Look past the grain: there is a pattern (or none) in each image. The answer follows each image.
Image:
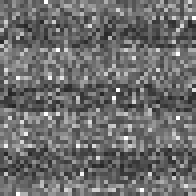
horizontal stripes
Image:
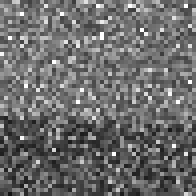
a sharp edge
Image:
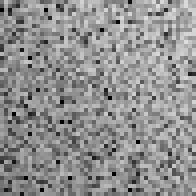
a smooth slope
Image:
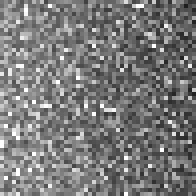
a smooth slope
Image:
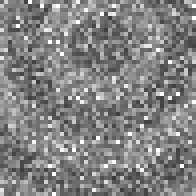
rings round one point
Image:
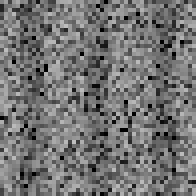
vertical stripes
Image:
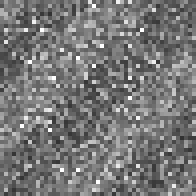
diagonal stripes
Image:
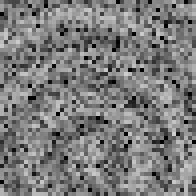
rings round one point
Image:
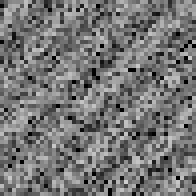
diagonal stripes
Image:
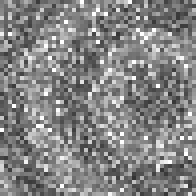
rings round one point
